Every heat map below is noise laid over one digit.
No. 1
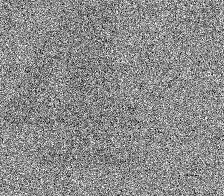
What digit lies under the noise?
4
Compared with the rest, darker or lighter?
darker
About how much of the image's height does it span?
nearly all
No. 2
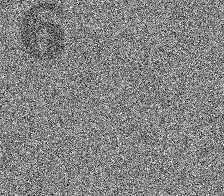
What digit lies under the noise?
6
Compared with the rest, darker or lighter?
darker
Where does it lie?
top left
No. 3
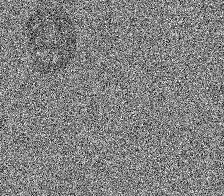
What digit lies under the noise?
9
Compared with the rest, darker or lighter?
darker
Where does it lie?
top left
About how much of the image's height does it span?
a third
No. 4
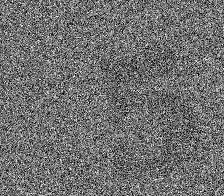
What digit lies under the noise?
5
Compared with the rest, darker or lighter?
darker
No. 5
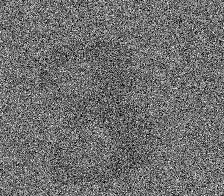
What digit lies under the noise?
3
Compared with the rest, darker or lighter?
darker
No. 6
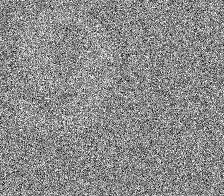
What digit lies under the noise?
9
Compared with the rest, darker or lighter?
lighter
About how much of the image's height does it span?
two thirds
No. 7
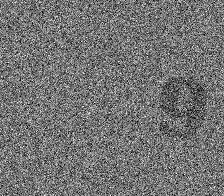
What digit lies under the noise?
9
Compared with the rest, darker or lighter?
darker
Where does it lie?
middle right
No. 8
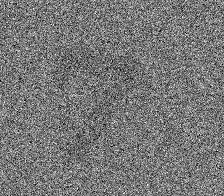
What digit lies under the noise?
7
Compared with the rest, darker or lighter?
darker
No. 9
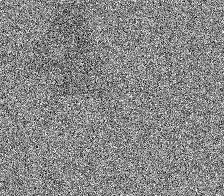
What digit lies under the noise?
4
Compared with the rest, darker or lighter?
darker
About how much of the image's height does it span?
half
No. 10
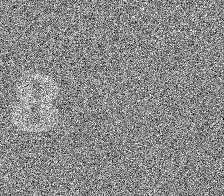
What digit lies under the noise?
8
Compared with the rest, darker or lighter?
lighter
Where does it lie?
middle left
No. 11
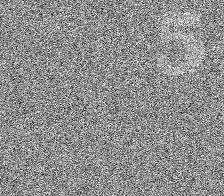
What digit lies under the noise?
5
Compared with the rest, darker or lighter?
lighter
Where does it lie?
top right
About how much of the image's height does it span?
a third
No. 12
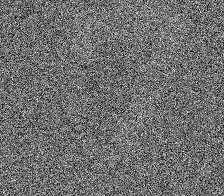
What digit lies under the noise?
7
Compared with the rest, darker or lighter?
lighter
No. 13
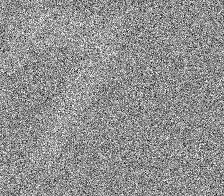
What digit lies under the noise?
7
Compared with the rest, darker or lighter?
lighter
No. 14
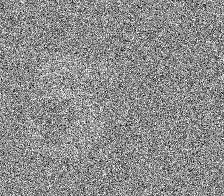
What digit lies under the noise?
5
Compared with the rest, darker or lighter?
lighter
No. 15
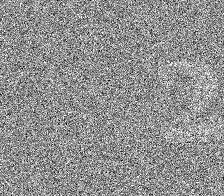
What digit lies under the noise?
2
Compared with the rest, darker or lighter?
lighter
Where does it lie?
middle right
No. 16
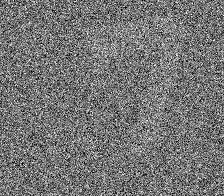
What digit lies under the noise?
7
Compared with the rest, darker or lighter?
lighter
